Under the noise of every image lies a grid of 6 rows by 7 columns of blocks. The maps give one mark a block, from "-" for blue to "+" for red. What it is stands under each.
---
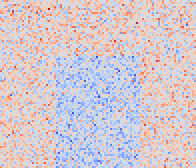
+ + + + + + +
+ + + + + + +
+ + - - - + +
+ + - - - + +
+ + - - - + +
+ + - - - + +
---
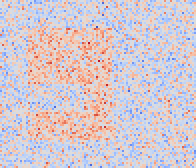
- - - - - - -
- + + + - - -
- + + + - - -
- - - + - - -
- + + + - - -
- - - - - - -
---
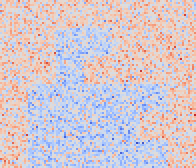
+ + + + + + +
+ + - - + + +
+ + - + + + +
+ - - - - - +
+ - - - - + +
+ - - - - - +
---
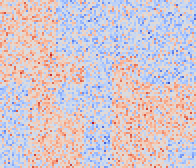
+ + - - - - -
+ + - - - - -
+ + + - + - -
- + - - + + +
- + + - + + +
- + + - + + -
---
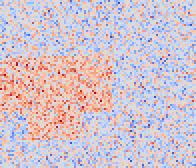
- - - - - - -
- - - - - - -
+ + + + - - -
+ + + + - - -
- + + - - - -
- - - - - - -
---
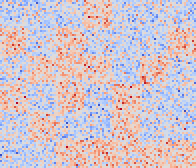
- - - + - - -
+ - + - - - +
- + + + - + -
+ - + - + - -
- + - - + - -
- - + + + + +
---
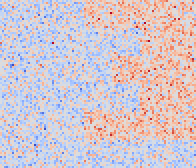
- - - + + + +
- - - - - + +
- - - - + + +
- - - - - + +
- - - + + + +
- - - - - - -
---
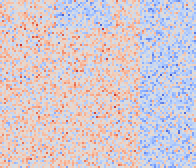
+ + - - + - -
+ + + + + - -
+ + + + + - -
+ + + + + - -
+ + + + + - -
+ + + + + - -
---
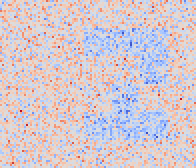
+ + + + + + +
+ + + - - - +
+ + + + + - +
+ + + + - + +
+ + + - - - +
+ + + + + + +
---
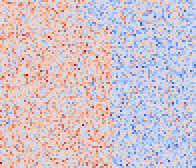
+ + + - - - -
+ + + + - - -
+ + + + - - -
+ + + + - - -
+ + + + - - -
+ + + + - - -
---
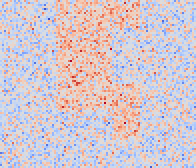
- - + + + - -
- - + + - - -
- - + + - - -
- - + + + - -
- - - - + - -
- - - - - - -
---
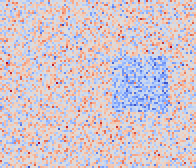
+ + + + + + +
+ + + + + + +
+ + + + - - +
+ + + + - - +
+ + + + + + +
+ + + + + + +
